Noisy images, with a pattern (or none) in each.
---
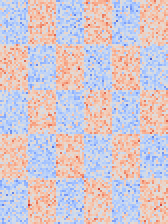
a checkerboard
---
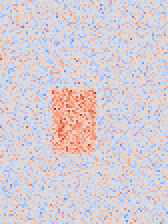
one block
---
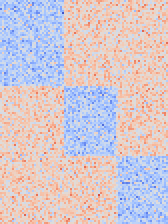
blocks along the diagonal
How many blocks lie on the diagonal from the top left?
3
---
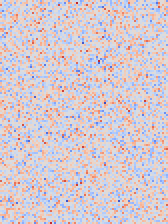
only noise
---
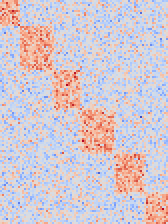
blocks along the diagonal
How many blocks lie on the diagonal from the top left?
6
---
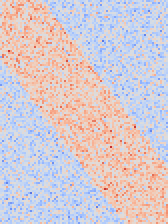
a diagonal band
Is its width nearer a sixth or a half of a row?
a half
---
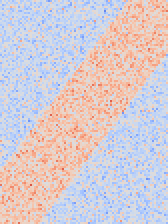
a diagonal band
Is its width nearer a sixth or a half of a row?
a half
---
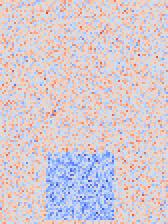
one block
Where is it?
bottom middle
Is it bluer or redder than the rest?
bluer
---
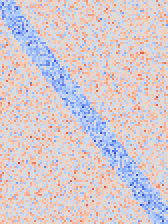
a diagonal band
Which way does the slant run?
top left to bottom right
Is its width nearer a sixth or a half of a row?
a sixth
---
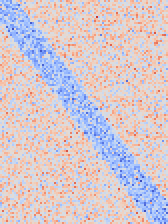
a diagonal band
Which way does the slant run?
top left to bottom right
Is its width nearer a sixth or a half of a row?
a sixth
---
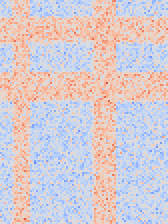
bands of rows crossing bands of columns
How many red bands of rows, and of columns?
2 and 2
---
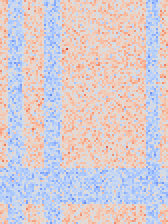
bands of rows crossing bands of columns
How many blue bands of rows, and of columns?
1 and 3
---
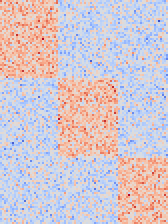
blocks along the diagonal
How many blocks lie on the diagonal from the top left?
3
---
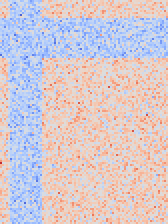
bands of rows crossing bands of columns
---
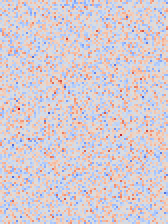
only noise
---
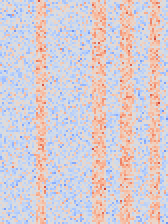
bands of columns
